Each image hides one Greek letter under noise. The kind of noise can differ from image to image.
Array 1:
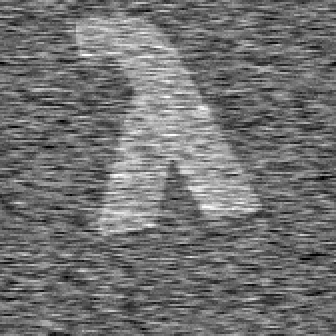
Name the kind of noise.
streaked along the rows
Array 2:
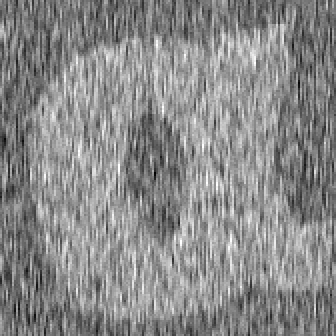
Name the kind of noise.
streaked along the columns
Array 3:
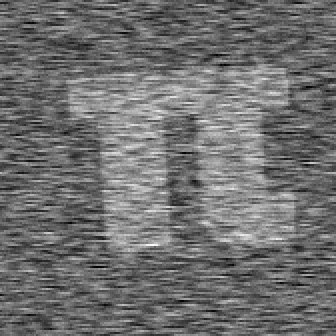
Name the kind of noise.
streaked along the rows
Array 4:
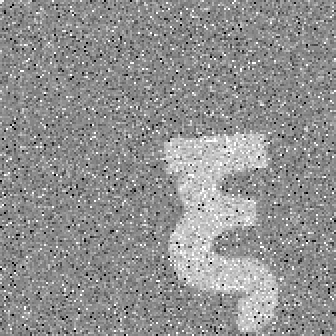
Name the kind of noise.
heavy tails
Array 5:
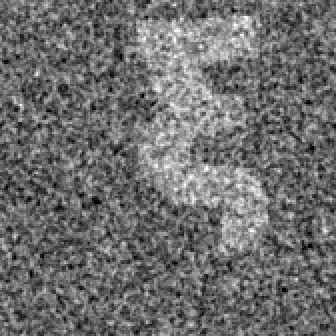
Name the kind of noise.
blotchy
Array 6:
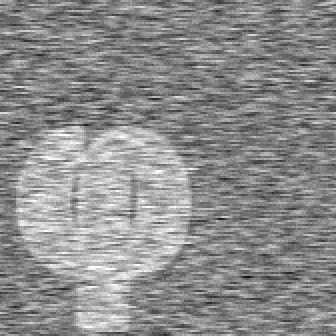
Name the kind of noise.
streaked along the rows
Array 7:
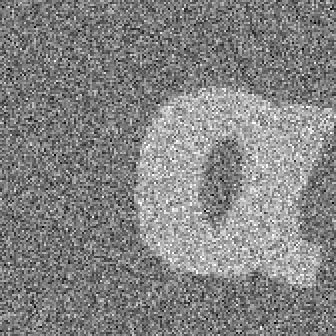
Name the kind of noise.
independent entries
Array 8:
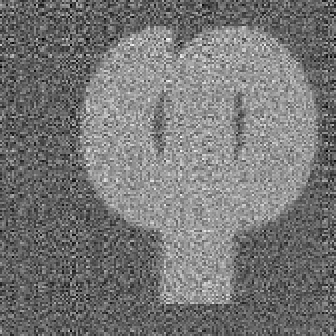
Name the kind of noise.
low rank plus noise
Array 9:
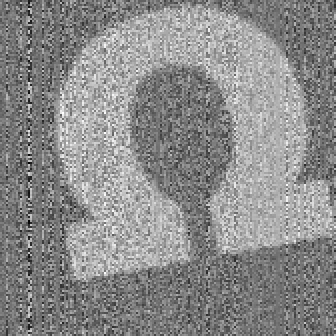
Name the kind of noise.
columns of uneven size
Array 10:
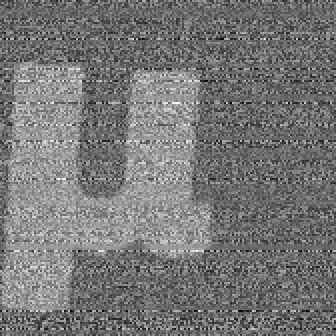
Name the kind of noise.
rows of uneven size
